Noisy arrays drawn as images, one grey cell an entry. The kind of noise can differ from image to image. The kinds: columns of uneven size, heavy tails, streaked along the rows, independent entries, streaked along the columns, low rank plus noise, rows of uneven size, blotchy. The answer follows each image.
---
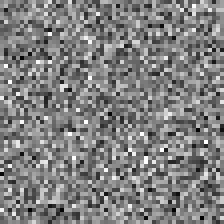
independent entries
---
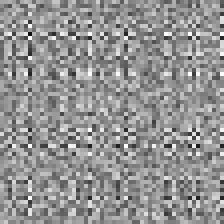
low rank plus noise
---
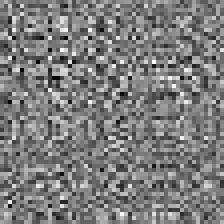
low rank plus noise
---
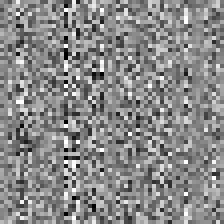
columns of uneven size
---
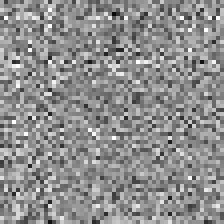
low rank plus noise
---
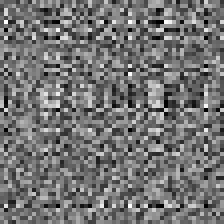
low rank plus noise
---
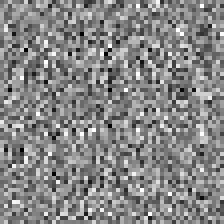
low rank plus noise
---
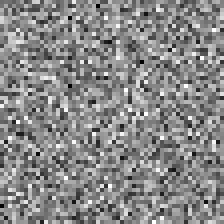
independent entries
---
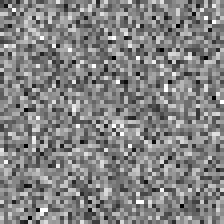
independent entries
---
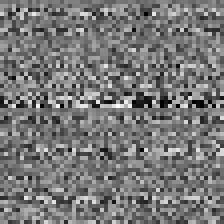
rows of uneven size
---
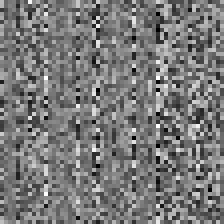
columns of uneven size
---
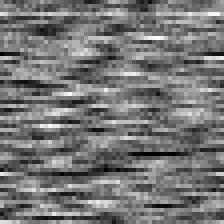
streaked along the rows
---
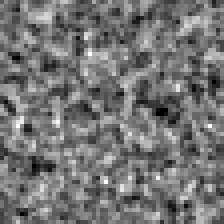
blotchy
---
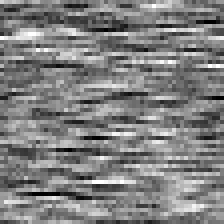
streaked along the rows
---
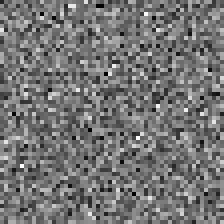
independent entries
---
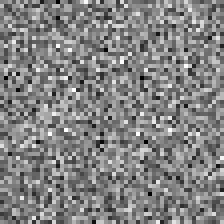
independent entries
